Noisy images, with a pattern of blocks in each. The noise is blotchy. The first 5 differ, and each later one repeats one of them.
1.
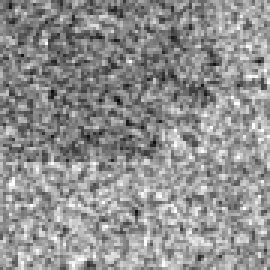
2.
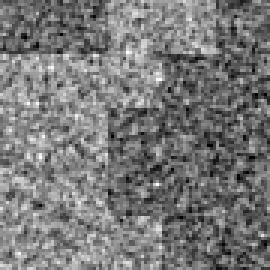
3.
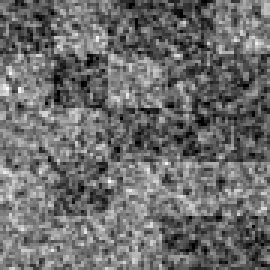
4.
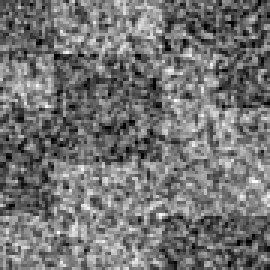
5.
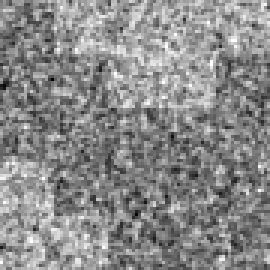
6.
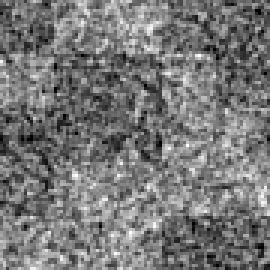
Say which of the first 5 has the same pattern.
4
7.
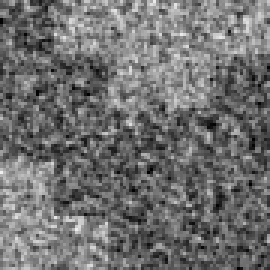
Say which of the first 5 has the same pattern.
5
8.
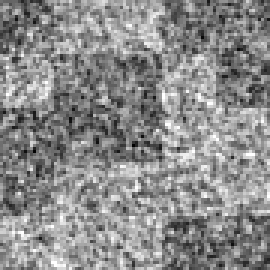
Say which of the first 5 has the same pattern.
4
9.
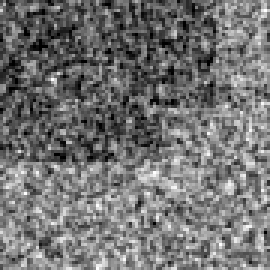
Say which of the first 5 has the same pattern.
1
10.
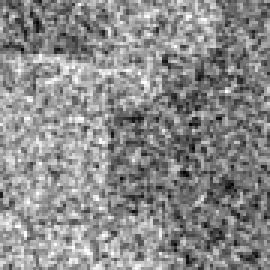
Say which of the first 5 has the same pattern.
2
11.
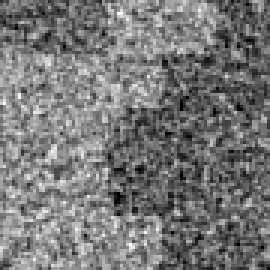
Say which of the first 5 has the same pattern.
2
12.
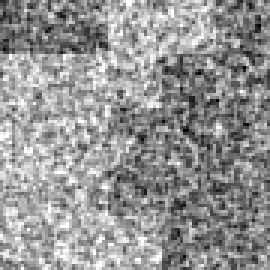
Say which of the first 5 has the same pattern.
2
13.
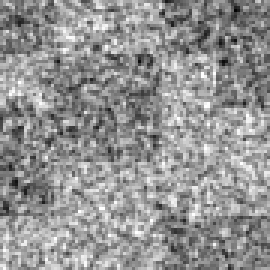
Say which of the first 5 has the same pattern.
4
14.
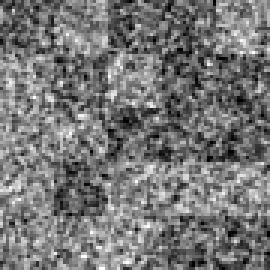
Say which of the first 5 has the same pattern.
3
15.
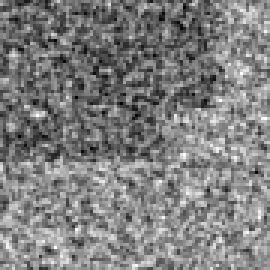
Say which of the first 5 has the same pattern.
1
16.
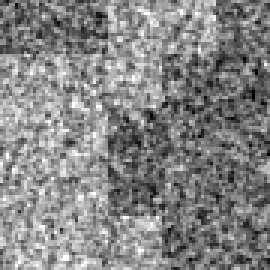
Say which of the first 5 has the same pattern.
2
